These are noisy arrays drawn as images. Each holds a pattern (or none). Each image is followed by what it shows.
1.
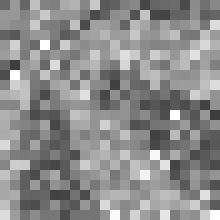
spokes from one point
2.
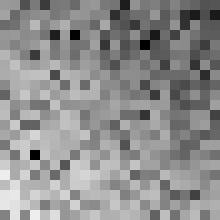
a smooth slope
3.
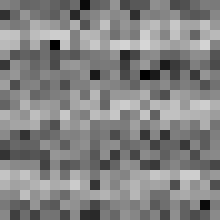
horizontal stripes
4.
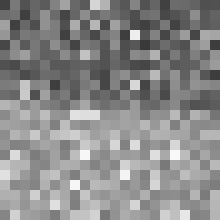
a sharp edge
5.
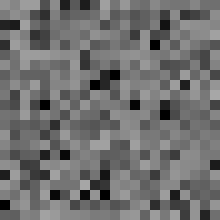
only noise
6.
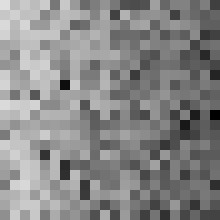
a smooth slope
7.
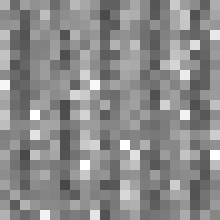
vertical stripes
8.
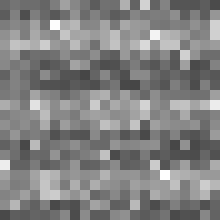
horizontal stripes
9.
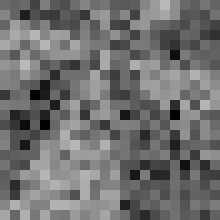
spokes from one point
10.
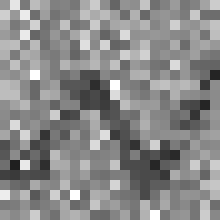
a wavy band
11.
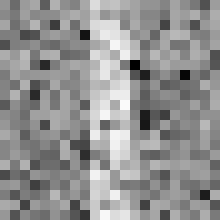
one vertical stripe
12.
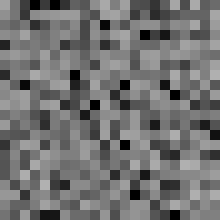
only noise
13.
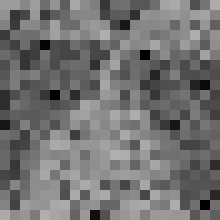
spokes from one point
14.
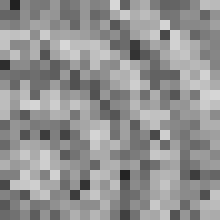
rings round one point
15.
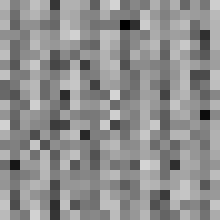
vertical stripes
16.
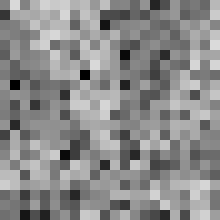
spokes from one point
